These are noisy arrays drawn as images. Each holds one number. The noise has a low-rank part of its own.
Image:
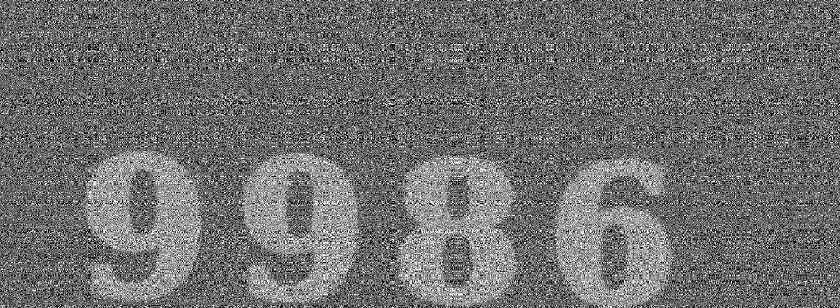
9986
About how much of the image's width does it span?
two thirds
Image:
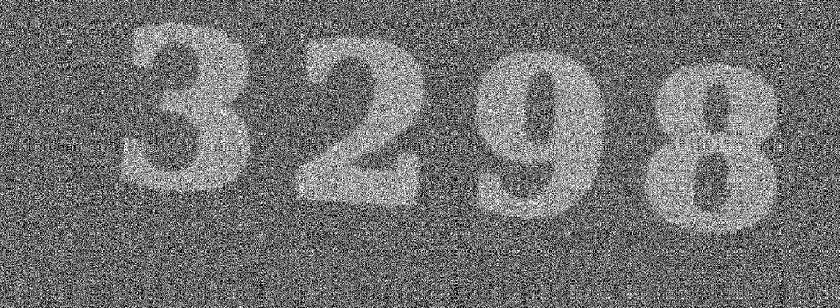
3298
